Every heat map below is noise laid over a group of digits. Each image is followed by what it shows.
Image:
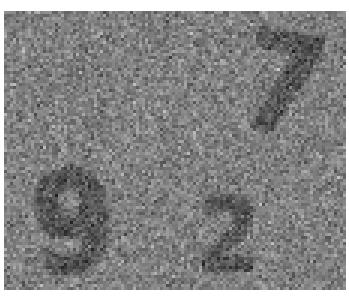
top right: dark 7; bottom left: dark 9; bottom right: dark 2
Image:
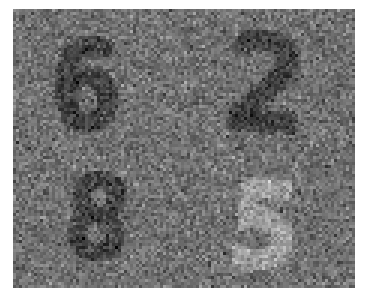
top left: dark 6; top right: dark 2; bottom left: dark 8; bottom right: light 5
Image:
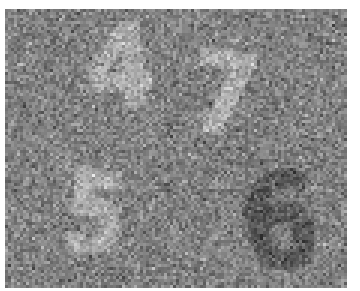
top left: light 4; top right: light 7; bottom left: light 5; bottom right: dark 6
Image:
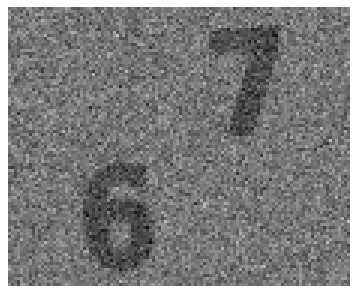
top right: dark 7; bottom left: dark 6
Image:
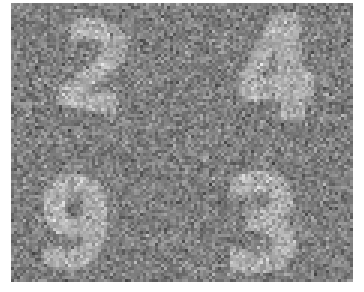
top left: light 2; top right: light 4; bottom left: light 9; bottom right: light 3
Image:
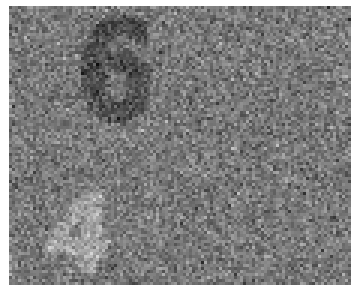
top left: dark 6; bottom left: light 4
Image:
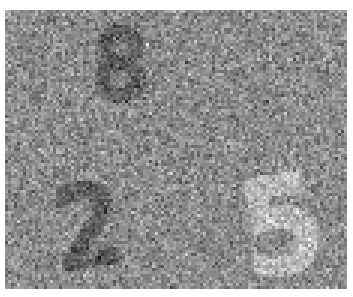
top left: dark 8; bottom left: dark 2; bottom right: light 5
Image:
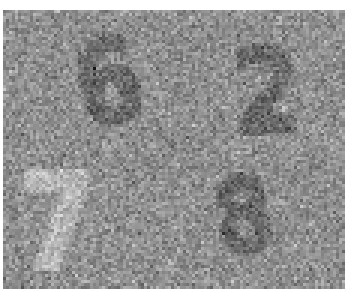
top left: dark 6; top right: dark 2; bottom left: light 7; bottom right: dark 8
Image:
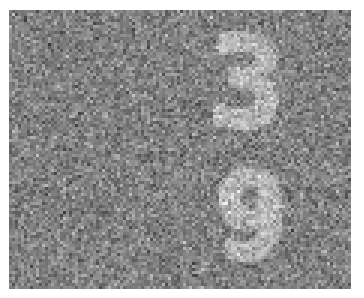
top right: light 3; bottom right: light 9
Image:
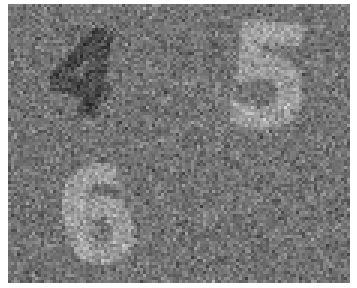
top left: dark 4; top right: light 5; bottom left: light 6
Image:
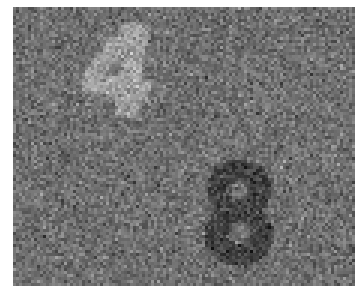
top left: light 4; bottom right: dark 8
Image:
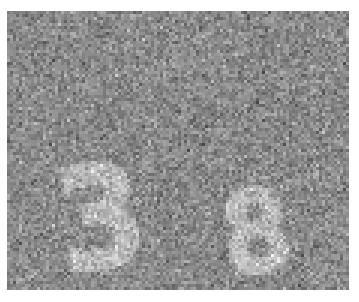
bottom left: light 3; bottom right: light 8
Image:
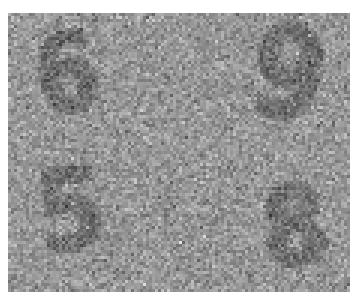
top left: dark 6; top right: dark 9; bottom left: dark 5; bottom right: dark 8
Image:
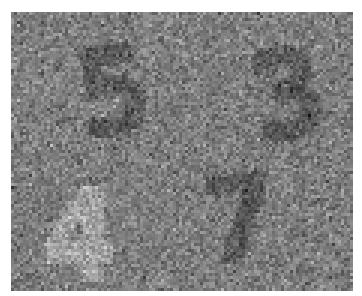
top left: dark 5; top right: dark 3; bottom left: light 4; bottom right: dark 7
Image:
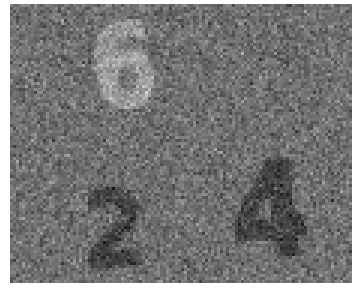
top left: light 6; bottom left: dark 2; bottom right: dark 4
